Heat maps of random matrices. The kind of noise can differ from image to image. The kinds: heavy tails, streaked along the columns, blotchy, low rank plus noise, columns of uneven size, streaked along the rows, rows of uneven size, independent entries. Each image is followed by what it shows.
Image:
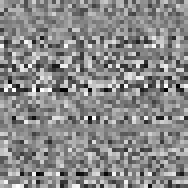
rows of uneven size
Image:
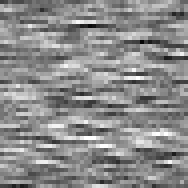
streaked along the rows
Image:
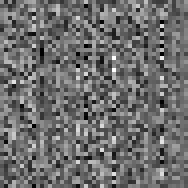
columns of uneven size
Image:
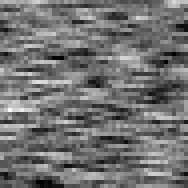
streaked along the rows
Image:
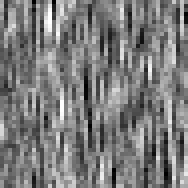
streaked along the columns
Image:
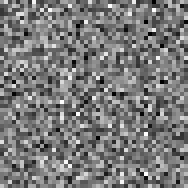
independent entries
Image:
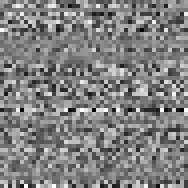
rows of uneven size
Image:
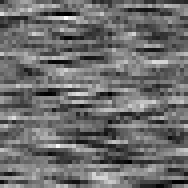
streaked along the rows
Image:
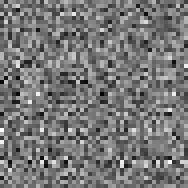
low rank plus noise
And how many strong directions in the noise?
three or four
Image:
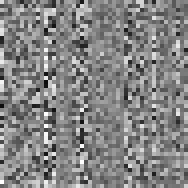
columns of uneven size
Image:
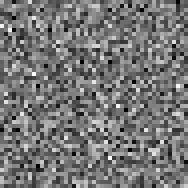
independent entries
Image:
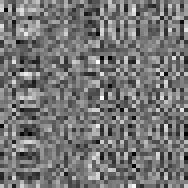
low rank plus noise
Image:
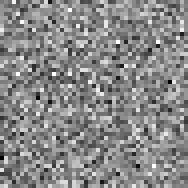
independent entries
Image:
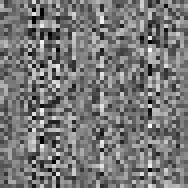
columns of uneven size
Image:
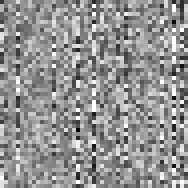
columns of uneven size
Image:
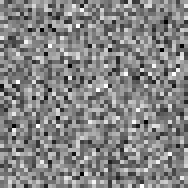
independent entries
